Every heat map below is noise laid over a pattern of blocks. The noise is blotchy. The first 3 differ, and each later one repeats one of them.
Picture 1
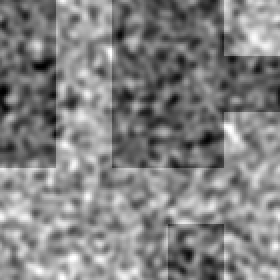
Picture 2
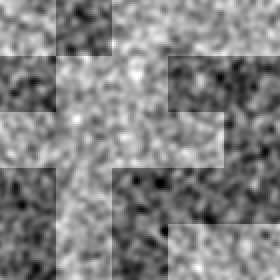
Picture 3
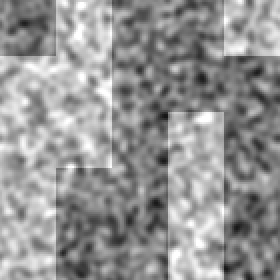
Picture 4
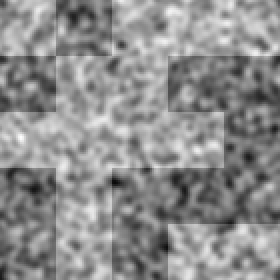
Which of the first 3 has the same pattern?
2
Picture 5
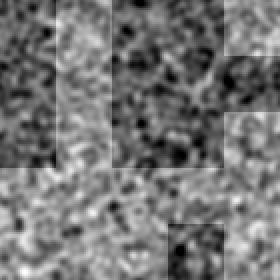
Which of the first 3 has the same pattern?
1
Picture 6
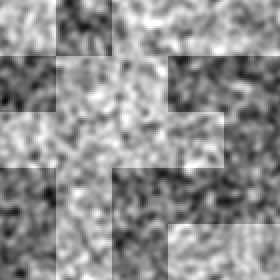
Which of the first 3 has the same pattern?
2
